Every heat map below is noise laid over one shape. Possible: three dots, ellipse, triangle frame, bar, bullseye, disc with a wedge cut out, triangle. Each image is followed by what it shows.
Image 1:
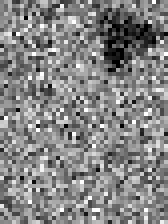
triangle
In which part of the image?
top right
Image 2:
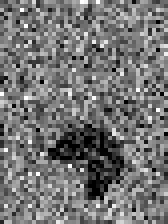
disc with a wedge cut out
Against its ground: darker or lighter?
darker
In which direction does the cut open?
down and left
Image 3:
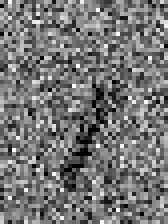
bar
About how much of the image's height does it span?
half
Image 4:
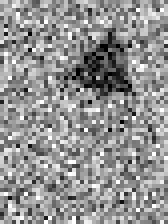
triangle
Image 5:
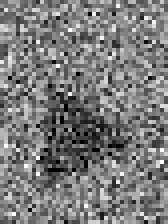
triangle
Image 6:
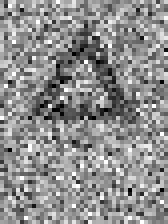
triangle frame
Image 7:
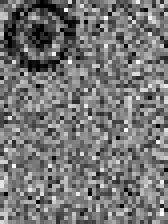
bullseye
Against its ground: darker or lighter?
darker
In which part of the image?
top left
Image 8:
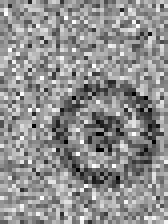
bullseye
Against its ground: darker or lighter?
darker
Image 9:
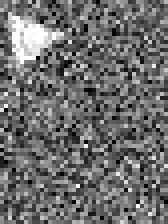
triangle
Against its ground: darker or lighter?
lighter
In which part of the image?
top left
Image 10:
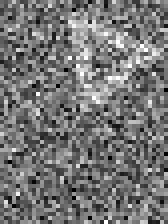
triangle frame
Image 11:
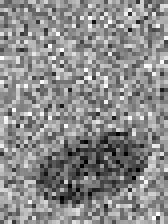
ellipse
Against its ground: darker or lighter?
darker
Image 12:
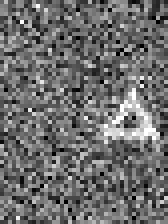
triangle frame
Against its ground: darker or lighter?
lighter
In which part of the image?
middle right
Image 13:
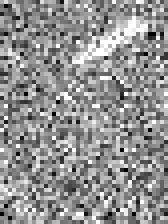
bar
